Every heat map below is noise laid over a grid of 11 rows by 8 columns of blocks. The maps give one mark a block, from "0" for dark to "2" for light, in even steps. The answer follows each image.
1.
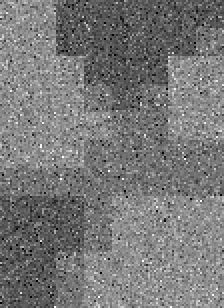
2 2 0 0 0 0 0 0
2 2 0 0 0 0 0 1
2 2 2 0 0 0 2 2
2 2 2 1 0 1 2 2
2 2 2 2 1 1 2 2
2 2 2 1 1 1 1 1
1 1 1 1 1 1 1 1
0 0 0 1 2 2 2 2
0 0 0 1 2 2 2 2
0 0 1 2 2 2 2 2
0 0 1 2 2 2 2 2
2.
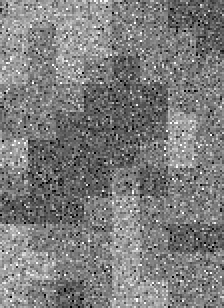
2 2 2 2 1 1 0 0
2 1 2 2 1 1 1 0
2 1 2 1 0 1 1 1
1 1 1 0 0 0 1 1
1 1 0 0 0 0 2 1
2 0 0 0 0 1 2 1
1 0 0 0 1 0 1 1
0 0 0 1 2 1 1 1
2 1 1 1 2 1 0 0
2 2 1 1 2 1 1 1
2 1 0 1 2 2 1 1
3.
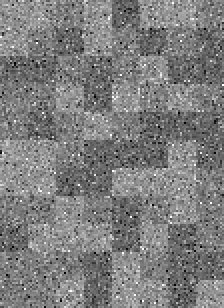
2 2 1 2 0 2 2 1
2 1 0 2 1 0 1 0
0 0 1 0 1 2 0 0
1 1 2 0 2 1 2 1
1 0 1 2 1 0 0 0
2 2 1 0 0 0 2 0
2 2 0 0 2 2 2 1
1 1 2 1 0 1 2 1
0 2 2 2 0 2 0 1
1 1 1 0 2 1 0 0
1 1 2 0 2 2 0 2
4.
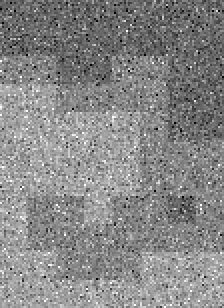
0 0 0 0 0 0 0 0
0 0 0 0 0 0 0 0
1 1 0 0 1 1 0 0
2 2 1 1 1 1 0 0
2 2 2 2 2 1 0 0
2 2 2 2 2 1 1 1
2 2 2 2 2 1 1 1
2 1 1 2 1 1 0 1
2 1 1 1 1 1 1 1
2 2 1 1 1 2 2 2
2 2 2 2 2 2 2 2
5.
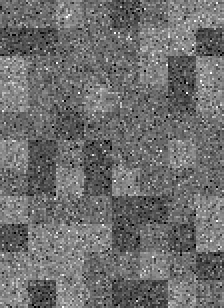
1 1 2 1 0 1 2 2
0 0 1 1 1 2 2 0
2 1 1 1 1 2 0 2
2 1 1 2 1 1 0 2
1 1 0 1 1 1 1 1
2 0 1 0 1 1 2 1
1 0 2 0 2 1 1 1
2 1 1 1 0 0 1 2
0 2 2 2 0 1 0 2
2 2 2 1 1 2 1 0
2 0 2 1 0 0 2 1
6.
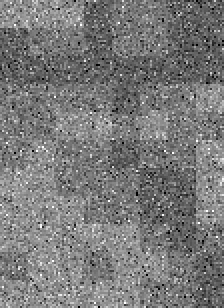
2 2 2 0 1 1 0 0
0 1 1 0 1 1 0 0
0 0 0 0 0 0 0 0
1 1 1 1 0 1 1 2
1 1 2 2 1 2 1 1
1 2 1 1 0 1 1 2
2 2 1 1 1 0 0 2
2 2 2 1 1 0 0 2
2 2 2 2 2 1 0 1
1 2 2 1 2 2 1 0
2 2 2 2 2 1 1 0
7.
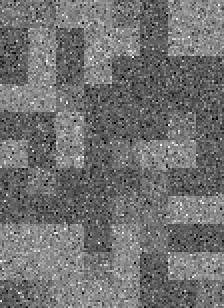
1 1 2 2 1 0 2 2
0 2 0 2 2 0 2 2
0 2 0 2 0 0 0 0
2 2 1 0 0 0 0 0
0 0 2 0 0 0 1 0
2 0 2 0 1 2 2 0
0 1 0 0 0 1 0 0
0 0 0 0 1 1 2 2
2 2 2 0 2 1 0 0
2 2 2 1 2 0 2 2
0 1 2 2 2 0 0 1
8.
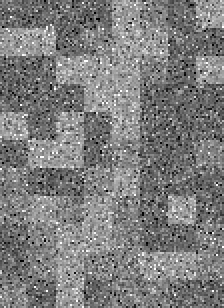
0 0 0 0 2 1 0 2
2 2 0 1 2 2 0 0
0 0 2 2 2 1 0 2
0 0 0 2 2 0 0 0
2 0 2 0 2 0 0 0
0 2 2 0 1 0 0 1
1 0 0 1 2 0 0 0
1 2 1 2 1 0 2 0
0 1 2 2 1 0 0 1
0 1 2 1 1 2 2 1
1 0 2 0 1 1 0 0
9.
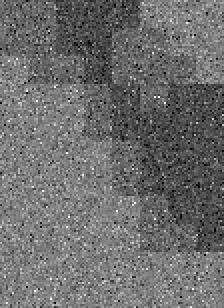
1 1 0 0 0 2 2 2
1 1 0 0 1 1 2 2
2 1 1 0 1 1 1 2
2 2 2 1 0 1 0 0
2 2 2 1 0 0 0 0
2 2 2 2 1 0 0 0
2 2 2 2 1 0 0 0
2 2 2 2 2 1 0 0
2 2 2 2 2 1 1 0
2 2 2 2 2 2 2 2
2 2 2 2 2 2 2 2
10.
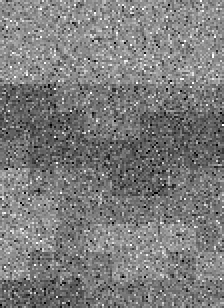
2 2 2 2 2 2 2 2
2 2 2 2 2 2 2 2
2 2 2 2 2 2 2 2
0 0 1 1 1 1 1 1
0 0 0 1 1 0 0 0
1 0 0 0 0 0 0 0
2 1 1 1 0 0 1 1
2 2 1 1 1 1 1 1
2 2 1 2 2 2 2 1
2 1 1 1 2 2 1 2
0 0 0 1 1 1 1 1
